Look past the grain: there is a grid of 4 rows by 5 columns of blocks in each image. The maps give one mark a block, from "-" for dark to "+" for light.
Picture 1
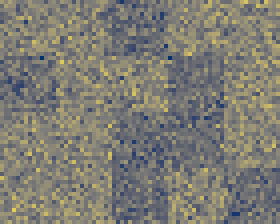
++-++
-++-+
++--+
++-+-
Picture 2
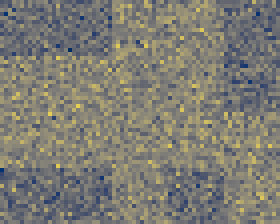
--++-
++++-
+++++
--+-+
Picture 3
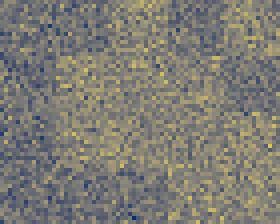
--+-+
-+++-
-++++
---++
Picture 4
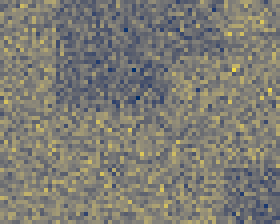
+---+
+--++
+++++
++++-
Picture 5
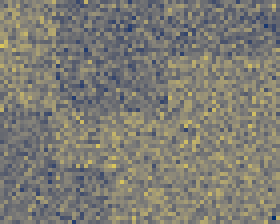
+----
+--++
-++++
--+++
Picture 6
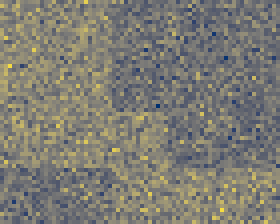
++---
++---
+++--
--+++
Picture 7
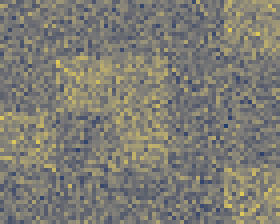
----+
-++--
+-+--
----+
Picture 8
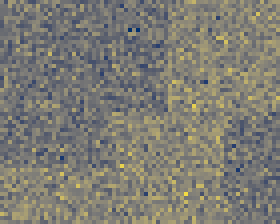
---++
---++
--++-
++++-
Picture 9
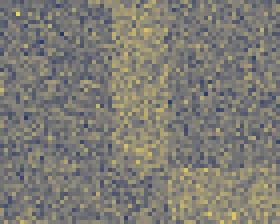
--+--
--+--
--+--
---++
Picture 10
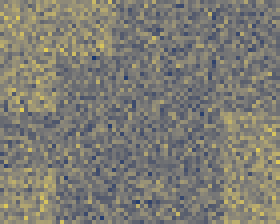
++---
+----
----+
+---+
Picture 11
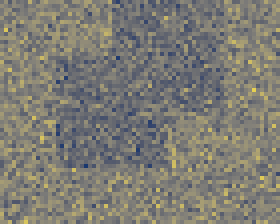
++--+
+---+
+--++
+++++
